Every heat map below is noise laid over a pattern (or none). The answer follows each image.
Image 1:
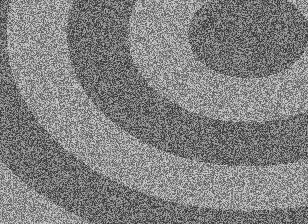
rings round one point
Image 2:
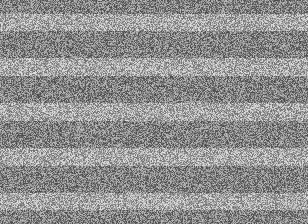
horizontal stripes
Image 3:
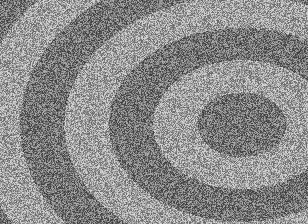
rings round one point
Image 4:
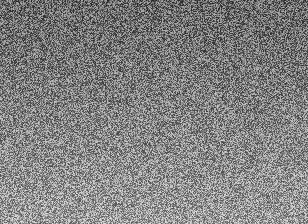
a smooth slope
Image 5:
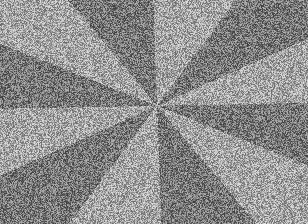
spokes from one point
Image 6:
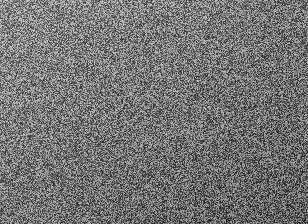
a smooth slope
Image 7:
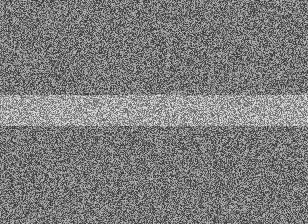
one horizontal stripe
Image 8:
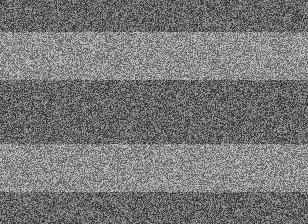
horizontal stripes
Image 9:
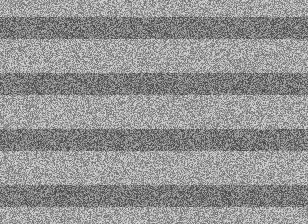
horizontal stripes
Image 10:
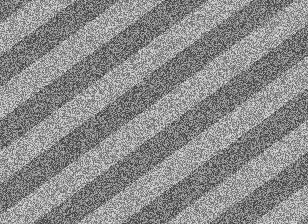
diagonal stripes
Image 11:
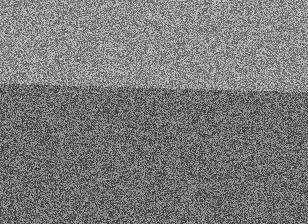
a sharp edge
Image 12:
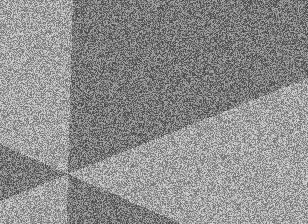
spokes from one point
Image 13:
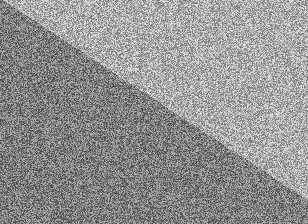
a sharp edge
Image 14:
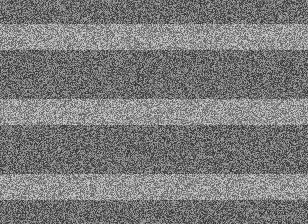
horizontal stripes
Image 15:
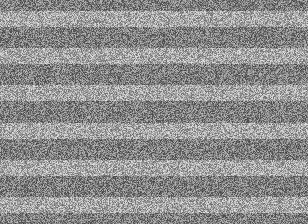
horizontal stripes
